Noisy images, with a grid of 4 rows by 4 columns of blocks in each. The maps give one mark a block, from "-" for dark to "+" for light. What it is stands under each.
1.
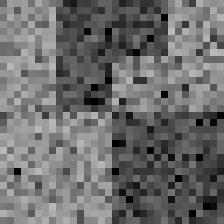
+ - - +
+ - + +
+ + - -
+ + - -
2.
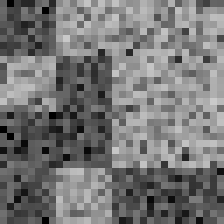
- + + +
+ - + +
- - + +
- + - -
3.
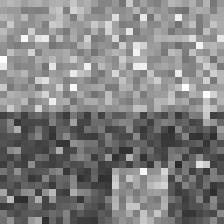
+ + + +
+ + + +
- - - -
- - + -
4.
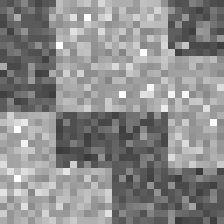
- + + -
- + + +
+ - - +
+ + - -
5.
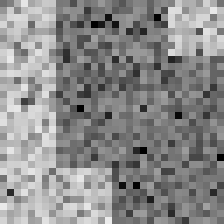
+ - - +
+ - - -
+ - - -
+ + - -
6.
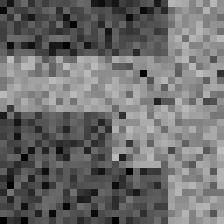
- - - +
+ + + +
- - + +
- - - +
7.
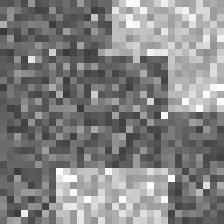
- - + +
- - - +
- - - -
- + + -
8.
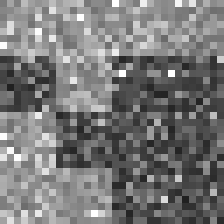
+ + + +
- + - -
+ - - -
+ + - -
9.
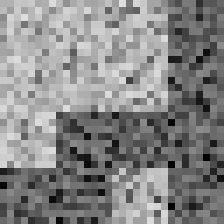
+ + + -
+ + + -
+ - - -
- - + -
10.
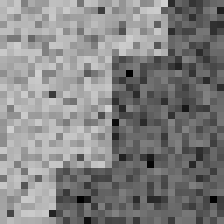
+ + + -
+ + - -
+ + - -
+ - - -
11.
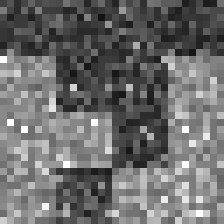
- - - -
+ - - +
+ + - +
+ - + +
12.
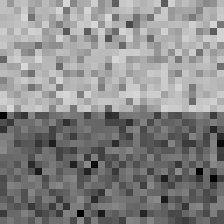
+ + + +
+ + + +
- - - -
- - - -
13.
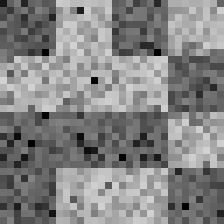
- + - +
+ + + -
- - - +
- + + -
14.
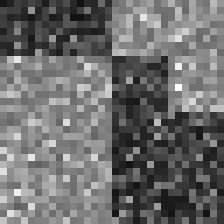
- - + +
+ + - +
+ + - -
+ + - -
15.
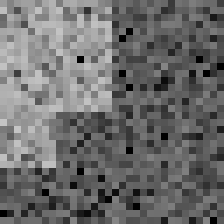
+ + - -
+ + - -
+ - - -
- - - -
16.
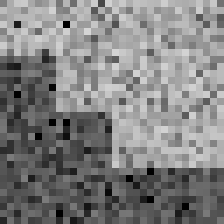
+ + + +
- + + +
- - + +
- - - -
